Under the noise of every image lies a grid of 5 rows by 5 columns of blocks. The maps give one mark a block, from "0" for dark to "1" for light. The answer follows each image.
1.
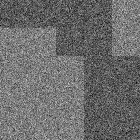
0 0 0 0 1
1 1 0 0 1
1 1 1 0 0
1 1 1 0 0
1 1 1 0 0
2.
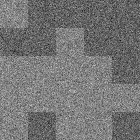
1 0 0 0 0
0 0 1 0 0
1 1 1 1 0
1 1 1 1 1
1 0 1 1 0
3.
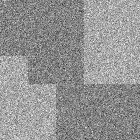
0 0 0 1 1
0 0 0 1 1
1 0 0 1 1
1 1 0 0 0
1 1 0 0 0
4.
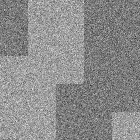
0 1 1 0 0
0 1 1 0 0
1 1 1 0 0
1 1 0 0 0
1 1 0 0 1
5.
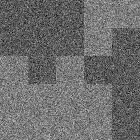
0 0 0 1 1
0 0 0 1 0
1 0 1 0 0
1 1 1 1 0
1 1 1 1 0
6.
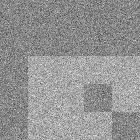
0 0 0 0 0
0 0 0 0 0
0 1 1 1 1
0 1 1 0 1
0 1 1 1 0
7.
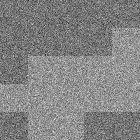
0 0 0 0 0
0 0 0 0 1
0 1 1 1 1
1 1 1 1 1
0 1 1 0 0
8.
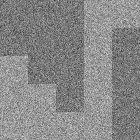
0 0 0 1 1
0 0 0 1 0
1 0 0 1 0
1 1 0 1 0
1 1 1 1 0
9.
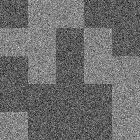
0 1 1 0 0
1 1 0 1 0
0 1 0 1 1
0 0 0 0 1
1 0 0 0 1
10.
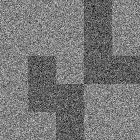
1 1 1 0 1
1 1 1 0 1
1 0 1 0 0
1 0 0 1 1
1 1 0 1 1
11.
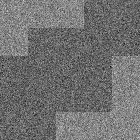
1 1 1 0 0
1 0 0 0 0
0 0 0 0 1
0 0 0 0 1
0 0 1 1 1
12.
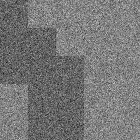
0 1 1 1 1
0 0 1 1 1
0 0 0 1 1
1 0 0 1 1
1 0 0 1 1
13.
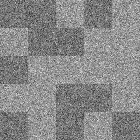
0 0 1 0 1
1 0 0 1 1
0 1 1 1 1
1 1 0 0 1
0 1 0 1 0
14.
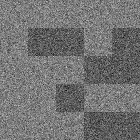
1 1 1 1 1
1 0 0 1 0
1 1 1 0 0
1 1 0 1 1
1 1 1 0 0
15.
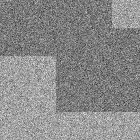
0 0 0 0 1
0 0 0 0 0
1 1 0 0 0
1 1 0 0 0
1 1 1 1 1
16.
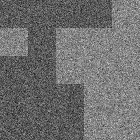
0 0 0 0 1
1 0 1 1 1
0 0 1 1 1
0 0 0 1 1
0 0 0 1 1
